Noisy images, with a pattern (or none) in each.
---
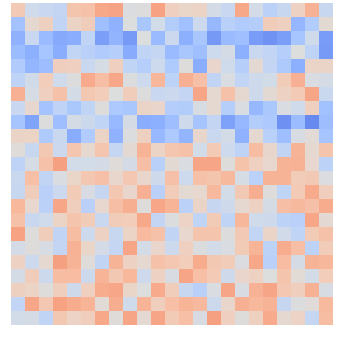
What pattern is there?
bands of rows
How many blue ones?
2
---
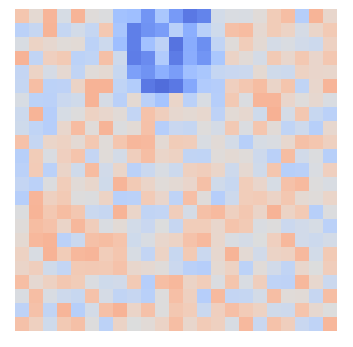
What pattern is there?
one block
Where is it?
top middle
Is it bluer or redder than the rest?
bluer
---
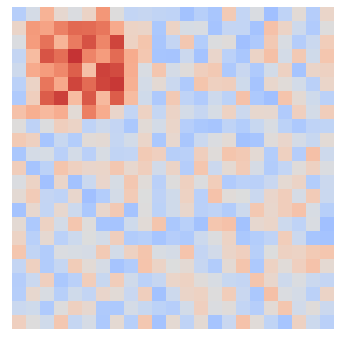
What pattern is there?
one block
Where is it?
top left
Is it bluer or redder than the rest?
redder
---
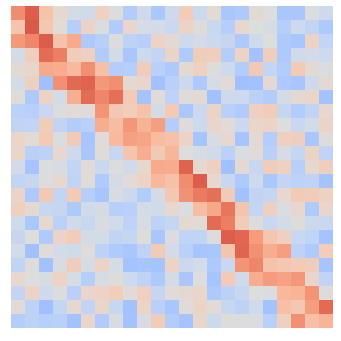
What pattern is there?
a diagonal band
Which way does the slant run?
top left to bottom right
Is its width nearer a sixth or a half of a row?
a sixth
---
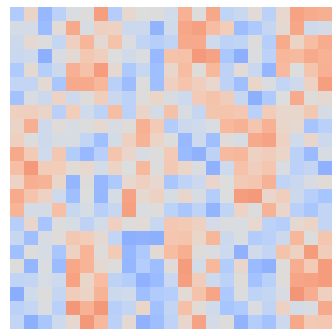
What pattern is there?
a checkerboard
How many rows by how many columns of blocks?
3 by 6
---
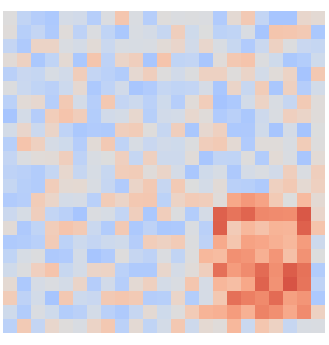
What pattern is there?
one block
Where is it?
bottom right
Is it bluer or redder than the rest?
redder
